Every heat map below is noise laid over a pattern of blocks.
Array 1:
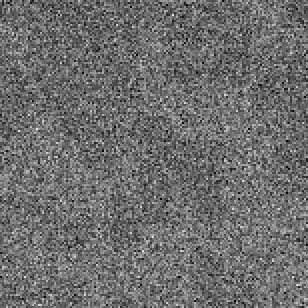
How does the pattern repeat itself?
no symmetry
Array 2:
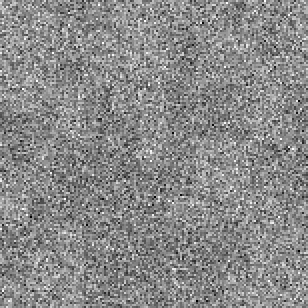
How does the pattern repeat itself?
no symmetry
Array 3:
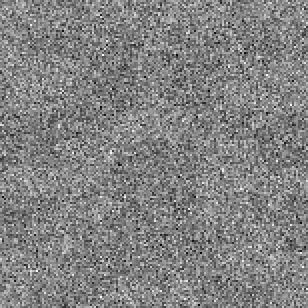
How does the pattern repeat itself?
left and right mirror each other
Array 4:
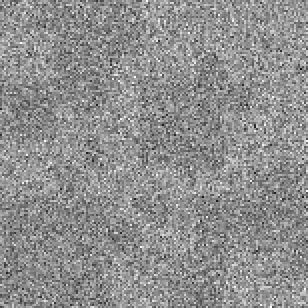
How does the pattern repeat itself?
mirrored about the diagonal from the bottom left
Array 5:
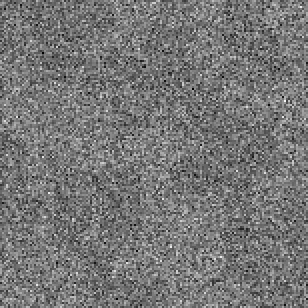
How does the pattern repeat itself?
mirrored about the diagonal from the bottom left
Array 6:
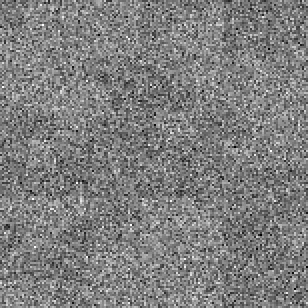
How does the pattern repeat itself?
no symmetry
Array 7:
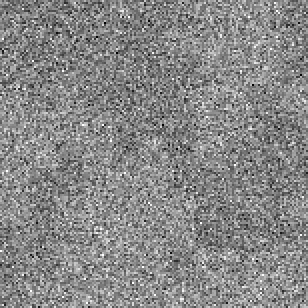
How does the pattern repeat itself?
no symmetry
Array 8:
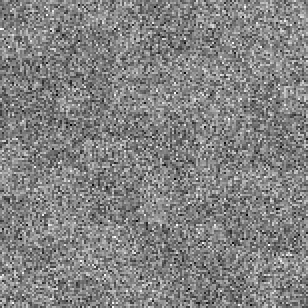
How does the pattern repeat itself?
mirrored about the diagonal from the bottom left
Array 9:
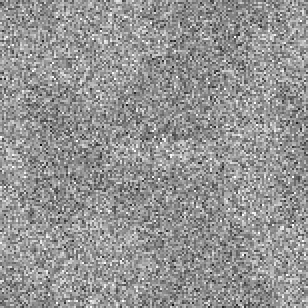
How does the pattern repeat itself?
top and bottom mirror each other
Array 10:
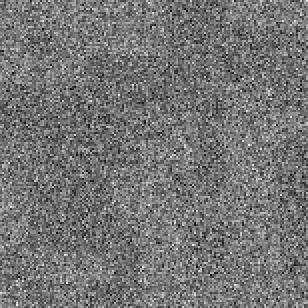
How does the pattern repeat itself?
no symmetry
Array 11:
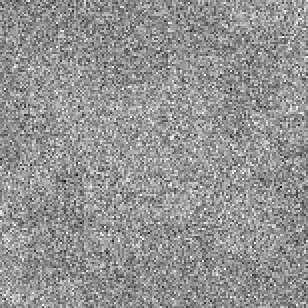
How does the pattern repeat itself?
the same after a half turn
